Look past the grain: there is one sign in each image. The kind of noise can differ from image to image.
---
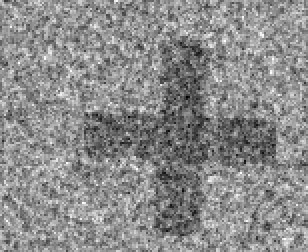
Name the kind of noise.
blotchy
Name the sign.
plus sign
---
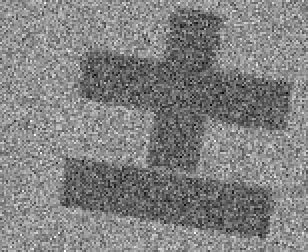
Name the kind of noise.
independent entries
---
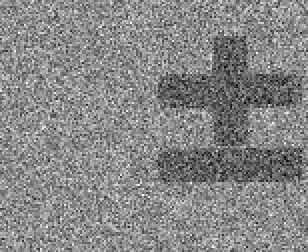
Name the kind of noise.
independent entries
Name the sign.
plus-minus sign
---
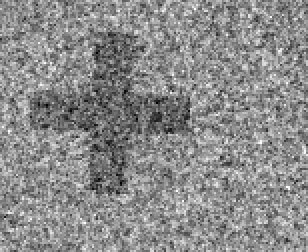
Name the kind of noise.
blotchy
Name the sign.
plus sign
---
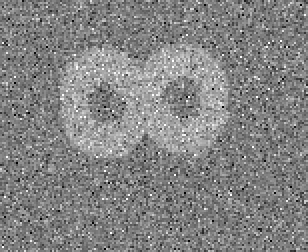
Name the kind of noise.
heavy tails
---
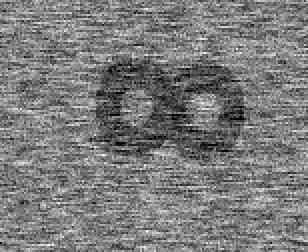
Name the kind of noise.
streaked along the rows
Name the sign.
infinity sign
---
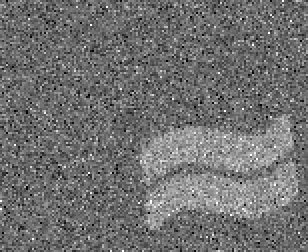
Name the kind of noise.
heavy tails
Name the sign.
approximately sign
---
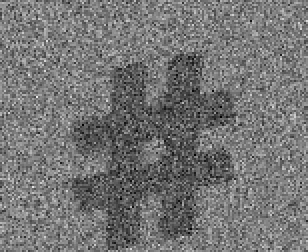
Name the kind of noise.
low rank plus noise
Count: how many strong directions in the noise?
three or four
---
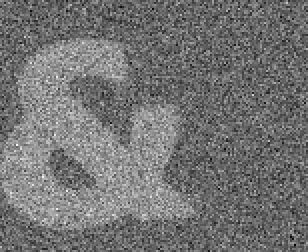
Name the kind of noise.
independent entries
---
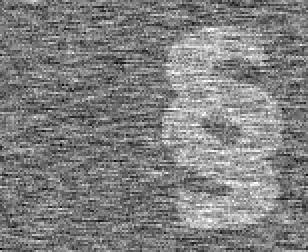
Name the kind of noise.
streaked along the rows
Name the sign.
section sign
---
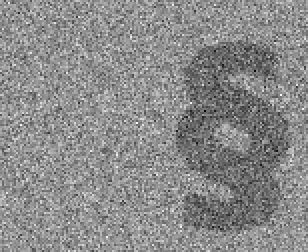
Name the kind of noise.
independent entries
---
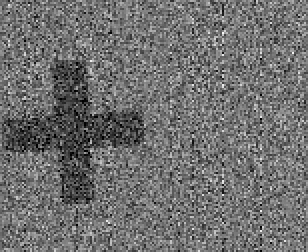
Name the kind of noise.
columns of uneven size
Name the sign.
plus sign
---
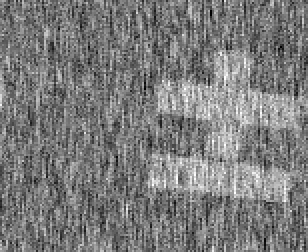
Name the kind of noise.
streaked along the columns
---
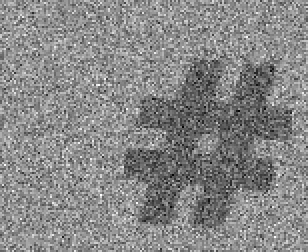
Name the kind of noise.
independent entries
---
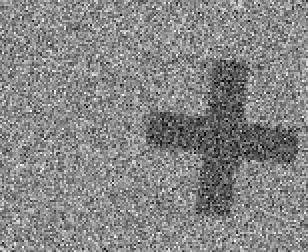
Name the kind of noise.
independent entries
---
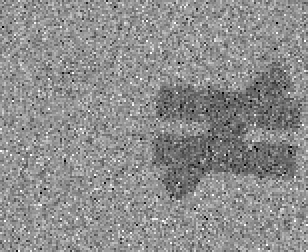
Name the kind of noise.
heavy tails
